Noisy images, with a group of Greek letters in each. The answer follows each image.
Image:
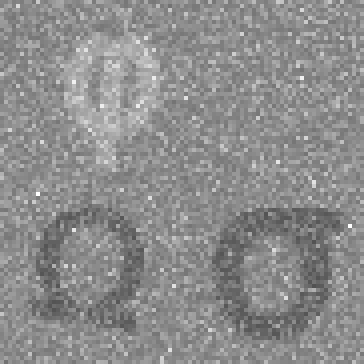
top left: light phi; bottom left: dark omega; bottom right: dark sigma
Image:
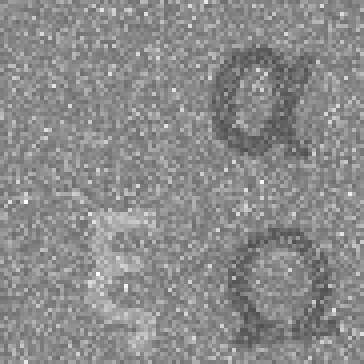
top right: dark alpha; bottom left: light xi; bottom right: dark omega
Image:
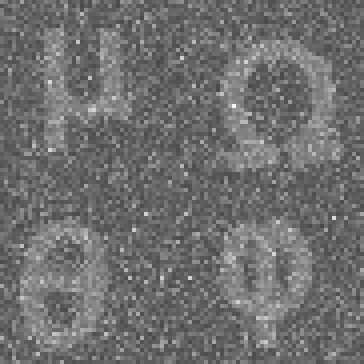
top left: light mu; top right: light omega; bottom left: light theta; bottom right: light phi
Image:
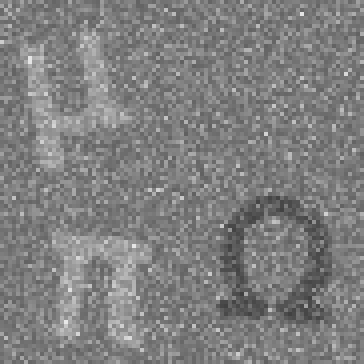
top left: light mu; bottom left: light pi; bottom right: dark omega
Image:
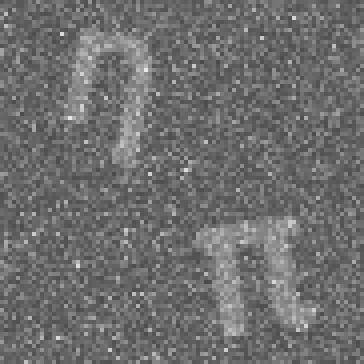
top left: light eta; bottom right: light pi
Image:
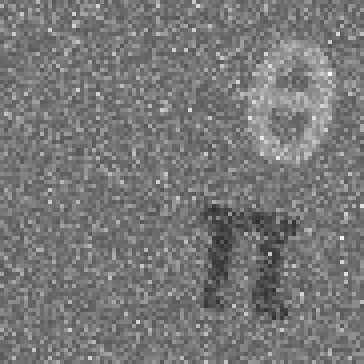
top right: light theta; bottom right: dark pi
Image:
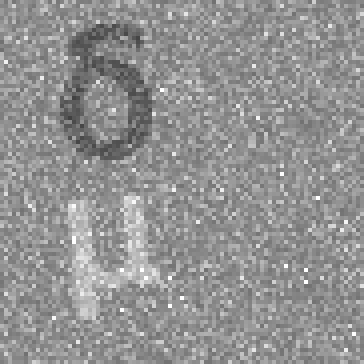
top left: dark delta; bottom left: light mu
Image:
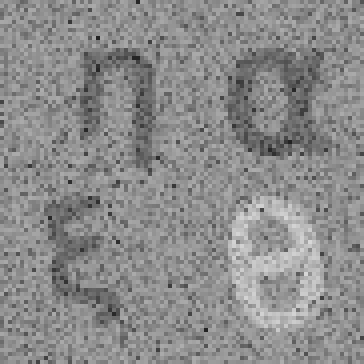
top left: dark eta; top right: dark alpha; bottom left: dark xi; bottom right: light theta
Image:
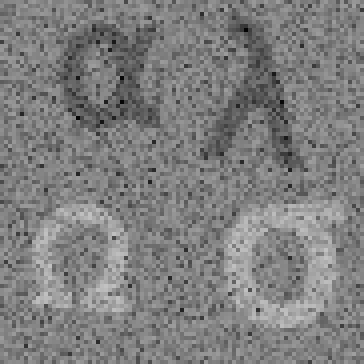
top left: dark alpha; top right: dark lambda; bottom left: light omega; bottom right: light sigma
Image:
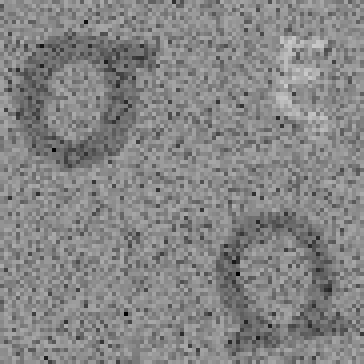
top left: dark sigma; top right: light xi; bottom right: dark omega
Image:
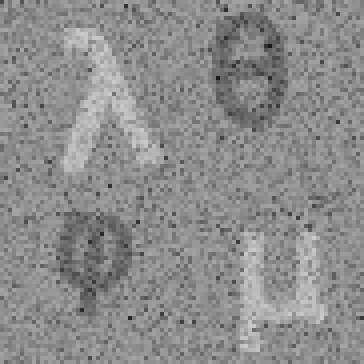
top left: light lambda; top right: dark theta; bottom left: dark phi; bottom right: light mu
